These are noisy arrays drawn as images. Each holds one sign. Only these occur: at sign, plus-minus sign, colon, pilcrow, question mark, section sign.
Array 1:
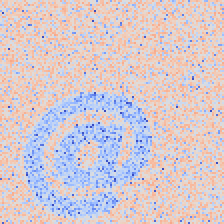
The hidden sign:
at sign
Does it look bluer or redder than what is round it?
bluer
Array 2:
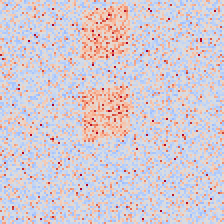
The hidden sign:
colon
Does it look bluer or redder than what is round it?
redder
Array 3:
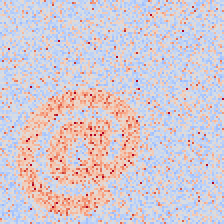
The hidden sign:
at sign
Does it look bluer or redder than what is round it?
redder
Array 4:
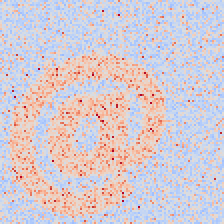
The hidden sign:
at sign
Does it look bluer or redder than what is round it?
redder
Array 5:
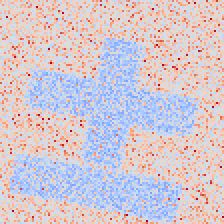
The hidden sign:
plus-minus sign
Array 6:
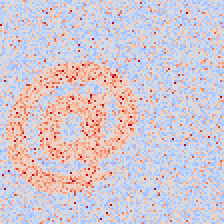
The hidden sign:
at sign
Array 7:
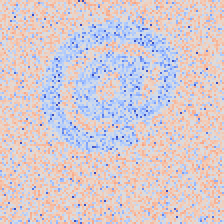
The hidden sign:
at sign
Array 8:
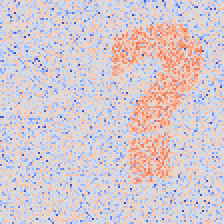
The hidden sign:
question mark
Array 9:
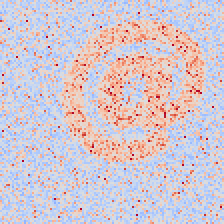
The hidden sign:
at sign
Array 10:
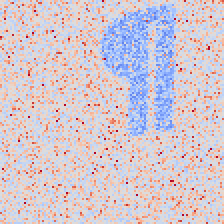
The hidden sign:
pilcrow
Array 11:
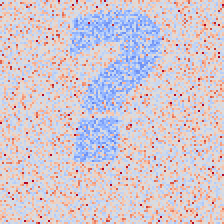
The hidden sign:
question mark
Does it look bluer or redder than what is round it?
bluer
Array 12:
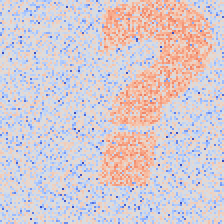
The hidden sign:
question mark
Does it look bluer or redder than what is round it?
redder
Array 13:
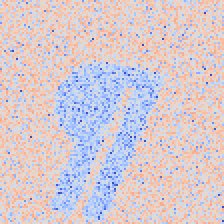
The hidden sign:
pilcrow
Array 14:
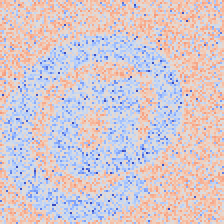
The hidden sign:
at sign
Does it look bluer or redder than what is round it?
bluer
